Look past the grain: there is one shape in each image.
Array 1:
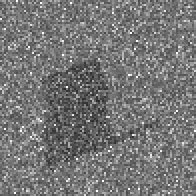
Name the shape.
flag
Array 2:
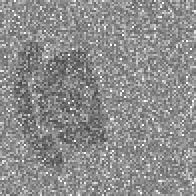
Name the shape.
telephone
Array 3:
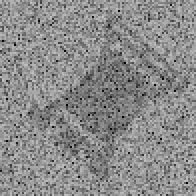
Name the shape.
chess rook
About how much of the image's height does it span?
nearly all
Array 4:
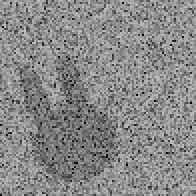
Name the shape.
rabbit's head
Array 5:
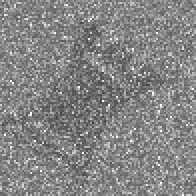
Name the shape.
chess rook
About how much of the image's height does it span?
nearly all
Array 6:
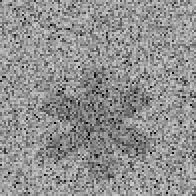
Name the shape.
asterisk
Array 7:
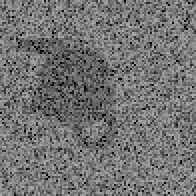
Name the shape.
teapot
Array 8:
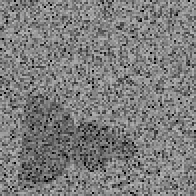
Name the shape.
chess pawn
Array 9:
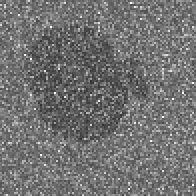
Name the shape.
apple
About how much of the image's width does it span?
two thirds
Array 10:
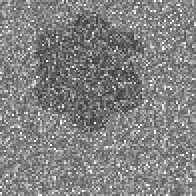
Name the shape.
flower
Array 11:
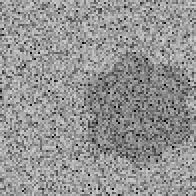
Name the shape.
flower
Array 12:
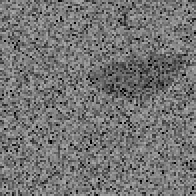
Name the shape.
umbrella
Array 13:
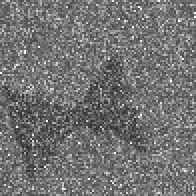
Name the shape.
bow tie
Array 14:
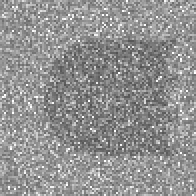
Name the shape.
ghost
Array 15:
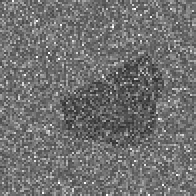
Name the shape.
cloud
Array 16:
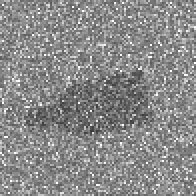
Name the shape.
bottle
